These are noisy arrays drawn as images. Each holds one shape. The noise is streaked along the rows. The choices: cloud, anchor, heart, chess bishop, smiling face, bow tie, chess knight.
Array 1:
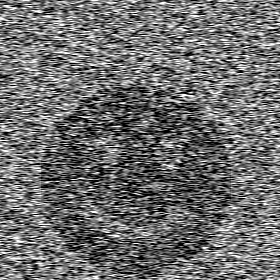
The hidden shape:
smiling face
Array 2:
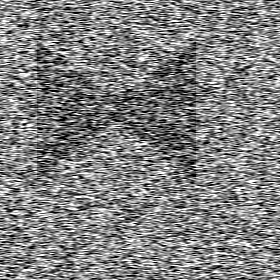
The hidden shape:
bow tie
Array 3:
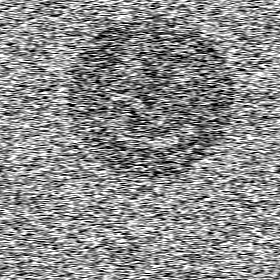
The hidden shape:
smiling face
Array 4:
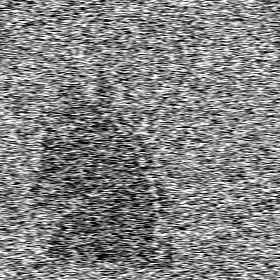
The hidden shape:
chess knight
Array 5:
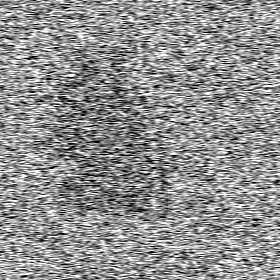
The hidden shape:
chess knight
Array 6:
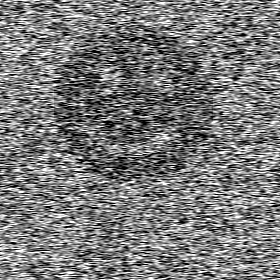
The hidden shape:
smiling face
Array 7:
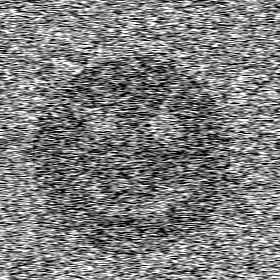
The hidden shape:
smiling face
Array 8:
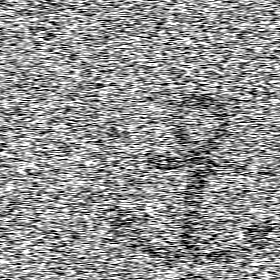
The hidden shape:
anchor
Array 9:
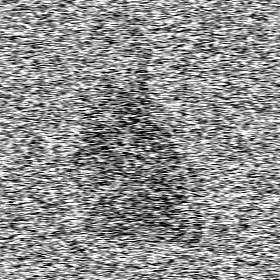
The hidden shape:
chess knight
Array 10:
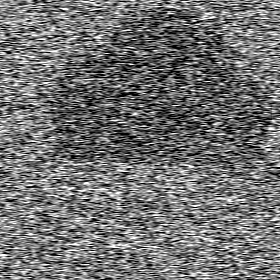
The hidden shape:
cloud
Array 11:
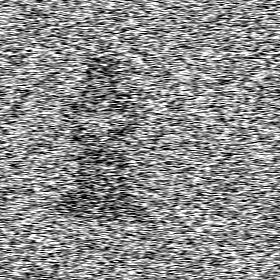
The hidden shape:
chess bishop
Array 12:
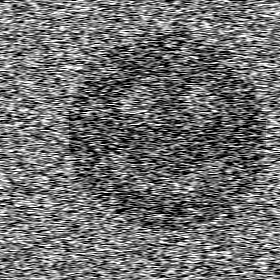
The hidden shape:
smiling face
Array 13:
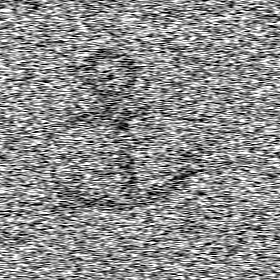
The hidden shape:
anchor
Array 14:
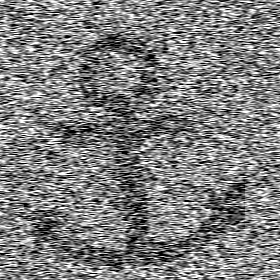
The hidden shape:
anchor
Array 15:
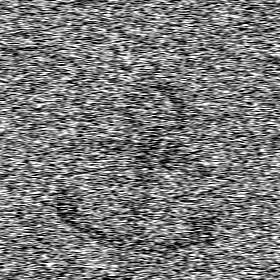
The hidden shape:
anchor
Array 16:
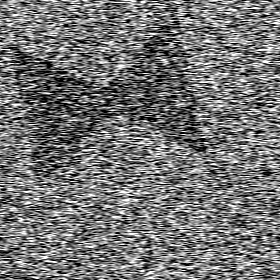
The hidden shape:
bow tie
